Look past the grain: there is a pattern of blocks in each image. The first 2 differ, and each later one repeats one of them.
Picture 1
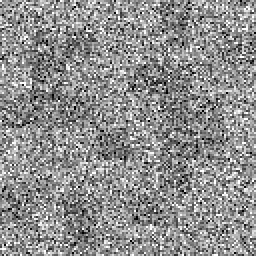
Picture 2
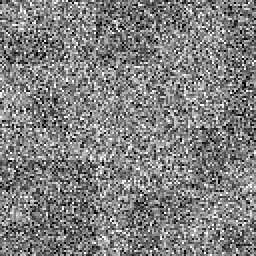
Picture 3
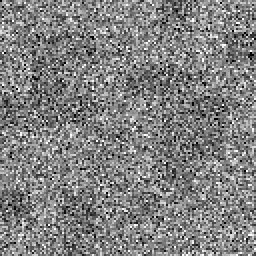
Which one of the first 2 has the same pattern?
1
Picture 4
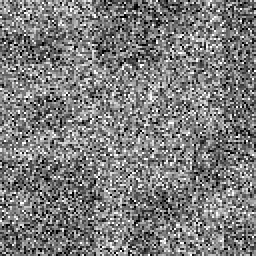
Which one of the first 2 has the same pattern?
2
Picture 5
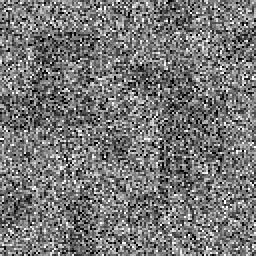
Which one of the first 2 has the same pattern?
1
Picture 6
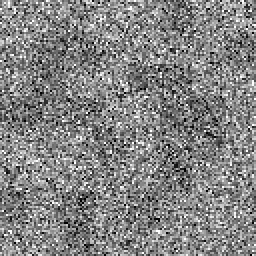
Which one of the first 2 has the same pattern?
1
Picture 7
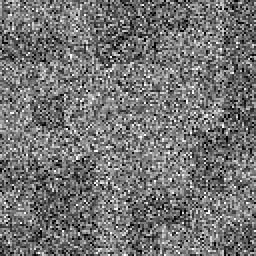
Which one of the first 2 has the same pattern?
2
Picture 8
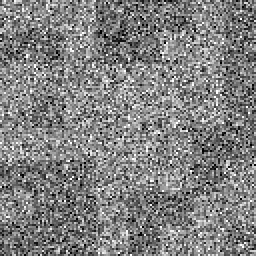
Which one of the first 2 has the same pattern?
2
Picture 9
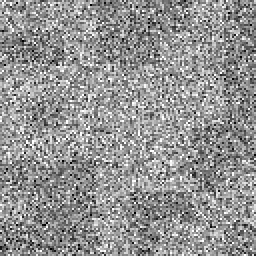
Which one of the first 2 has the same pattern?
2
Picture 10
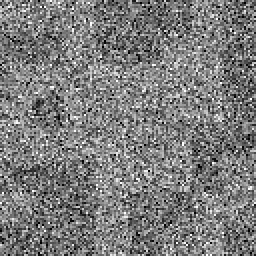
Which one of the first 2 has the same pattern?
2
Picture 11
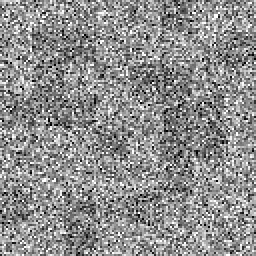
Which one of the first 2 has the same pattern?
1
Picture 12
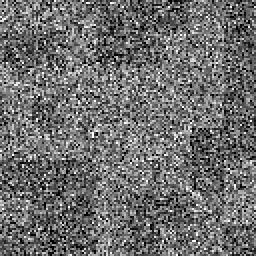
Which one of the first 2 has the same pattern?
2
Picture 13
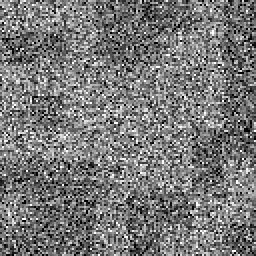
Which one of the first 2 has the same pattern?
2
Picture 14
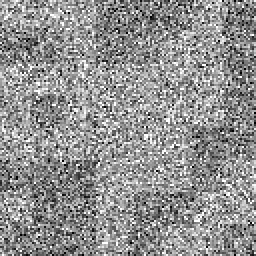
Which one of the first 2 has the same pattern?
2
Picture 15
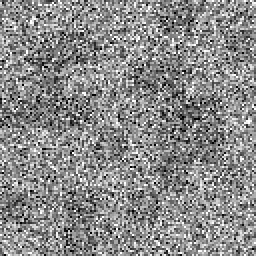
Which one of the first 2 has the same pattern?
1
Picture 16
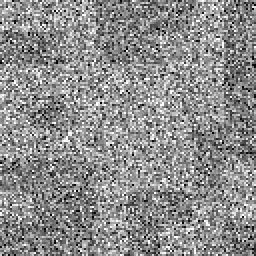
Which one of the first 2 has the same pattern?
2
